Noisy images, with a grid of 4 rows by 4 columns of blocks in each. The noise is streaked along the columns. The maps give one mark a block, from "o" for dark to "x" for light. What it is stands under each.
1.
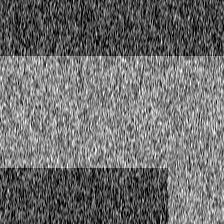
o o o o
x x x x
x x x x
o o o x
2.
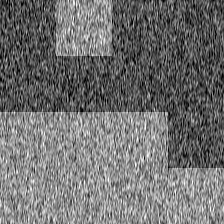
o x o o
o o o o
x x x o
x x x x
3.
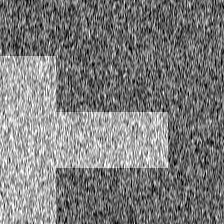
o o o o
x o o o
x x x o
x o o o
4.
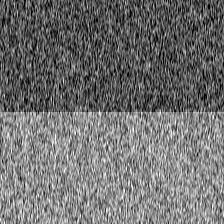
o o o o
o o o o
x x x x
x x x x
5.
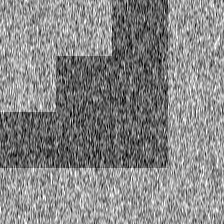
x x o x
x o o x
o o o x
x x x x
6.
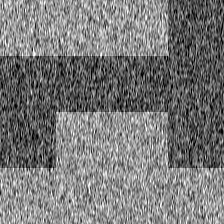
x x x o
o o o o
o x x o
x x x x
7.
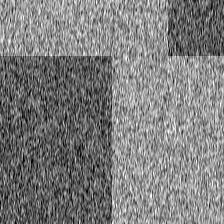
x x x o
o o x x
o o x x
o o x x
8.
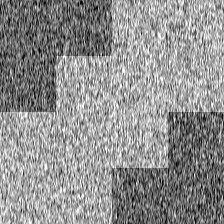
o o x x
o x x x
x x x o
x x o o
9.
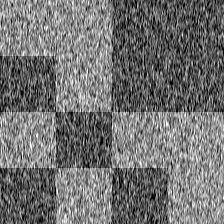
x x o o
o x o o
x o x x
o x o x
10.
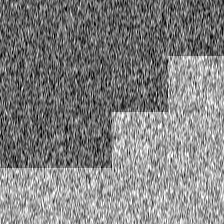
o o o o
o o o x
o o x x
x x x x
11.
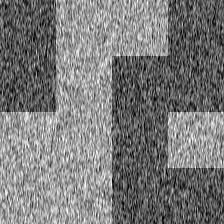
o x x o
o x o o
x x o x
x x o o
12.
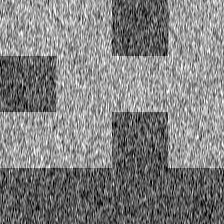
x x o x
o x x x
x x o x
o o o o
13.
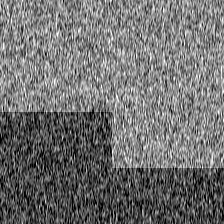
x x x x
x x x x
o o x x
o o o o
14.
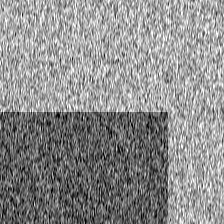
x x x x
x x x x
o o o x
o o o x
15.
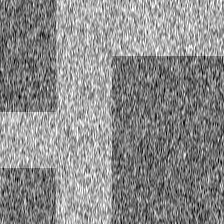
o x x x
o x o o
x x o o
o x o o
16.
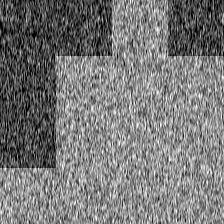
o o x o
o x x x
o x x x
x x x x
